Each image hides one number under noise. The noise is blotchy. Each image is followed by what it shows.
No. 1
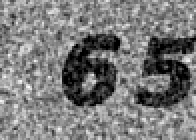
65
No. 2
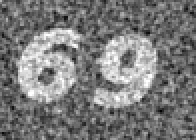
69
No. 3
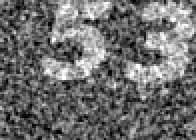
53
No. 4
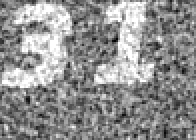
31
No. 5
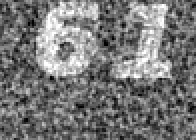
61
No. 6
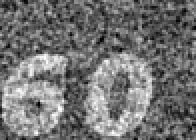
60
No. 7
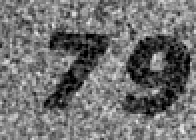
79
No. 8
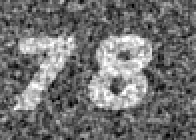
78
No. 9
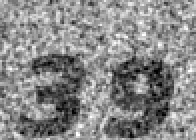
39
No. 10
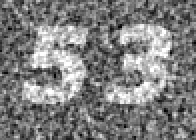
53
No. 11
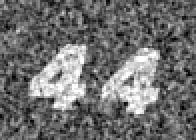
44
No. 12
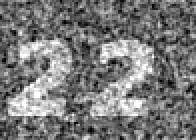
22
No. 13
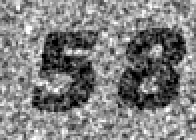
58
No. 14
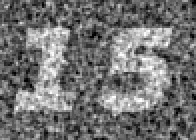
15
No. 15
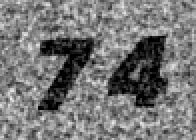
74
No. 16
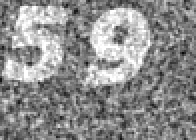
59
